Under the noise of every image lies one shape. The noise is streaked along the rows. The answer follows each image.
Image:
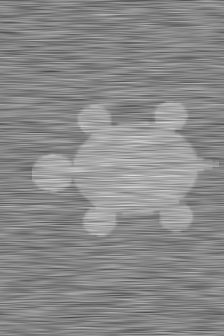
light turtle
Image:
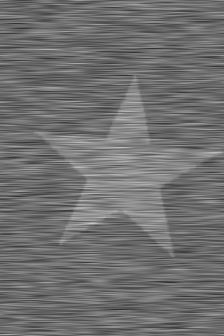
light star
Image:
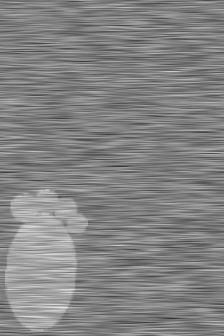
light footprint, bottom left
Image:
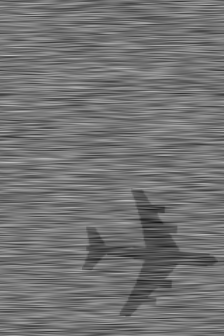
dark airplane
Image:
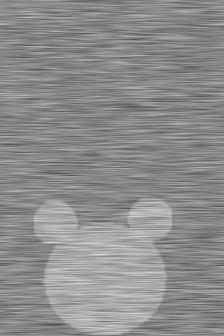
light bear's head
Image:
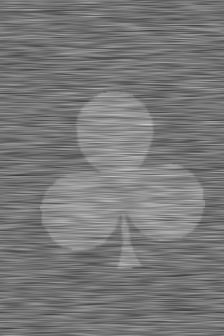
light club
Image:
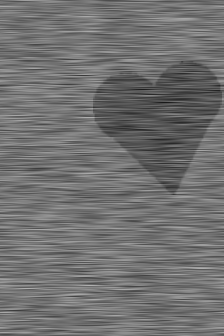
dark heart
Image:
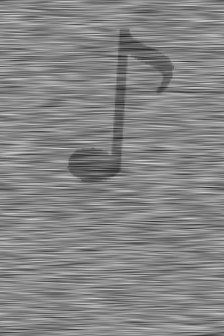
dark musical note
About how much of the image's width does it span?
half
